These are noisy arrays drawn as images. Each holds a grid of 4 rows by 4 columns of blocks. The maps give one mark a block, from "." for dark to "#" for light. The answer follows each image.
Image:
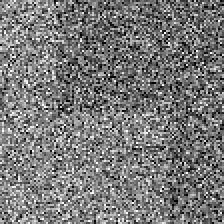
#...
#...
###.
###.
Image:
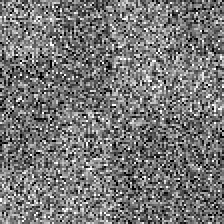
#.#.
..##
.#..
##..
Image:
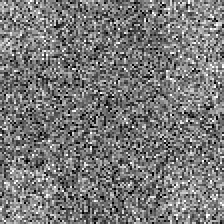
#..#
...#
....
#..#
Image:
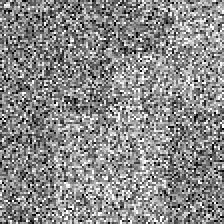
...#
..##
.##.
.##.
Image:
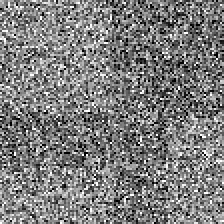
##..
##..
...#
##.#
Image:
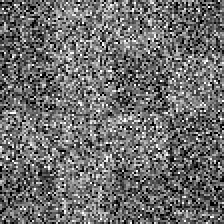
.##.
.#.#
###.
.#..
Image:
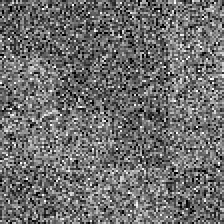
...#
#..#
##.#
.##.
